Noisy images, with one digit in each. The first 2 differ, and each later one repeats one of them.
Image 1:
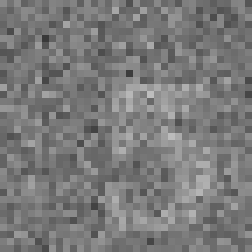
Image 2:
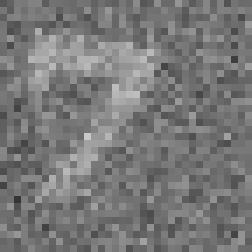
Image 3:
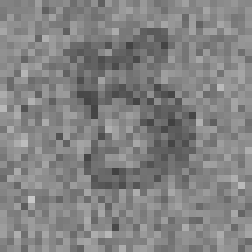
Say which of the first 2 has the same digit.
1
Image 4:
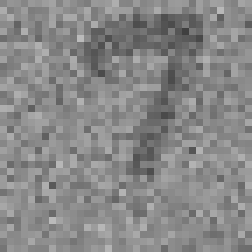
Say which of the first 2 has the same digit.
2
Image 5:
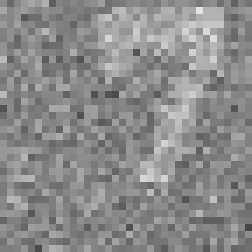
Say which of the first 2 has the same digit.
2
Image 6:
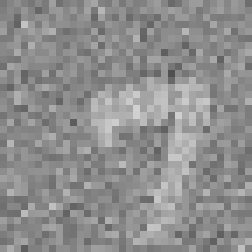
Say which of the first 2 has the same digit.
2
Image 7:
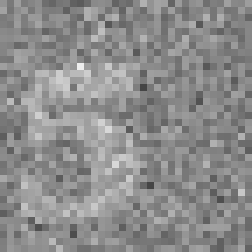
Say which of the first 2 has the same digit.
1
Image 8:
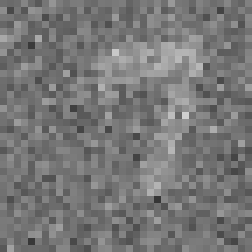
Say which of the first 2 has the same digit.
2
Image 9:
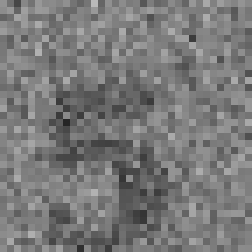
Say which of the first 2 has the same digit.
1
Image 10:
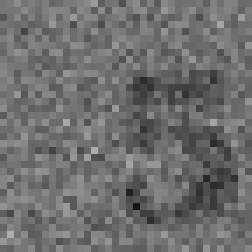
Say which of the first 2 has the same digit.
1
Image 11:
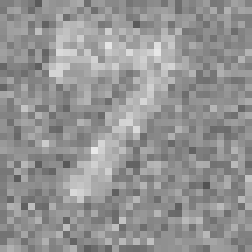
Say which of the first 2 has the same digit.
2
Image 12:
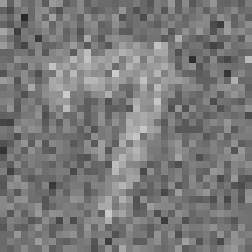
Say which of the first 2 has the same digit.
2
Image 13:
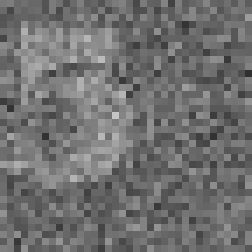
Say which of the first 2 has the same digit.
1
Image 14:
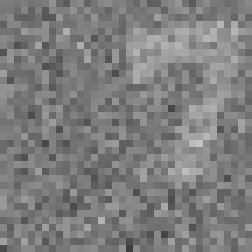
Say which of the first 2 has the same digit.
2
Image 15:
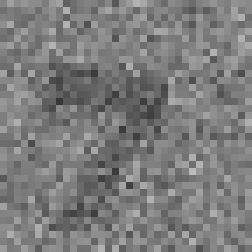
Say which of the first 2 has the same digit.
2
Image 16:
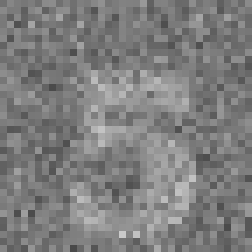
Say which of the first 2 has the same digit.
1
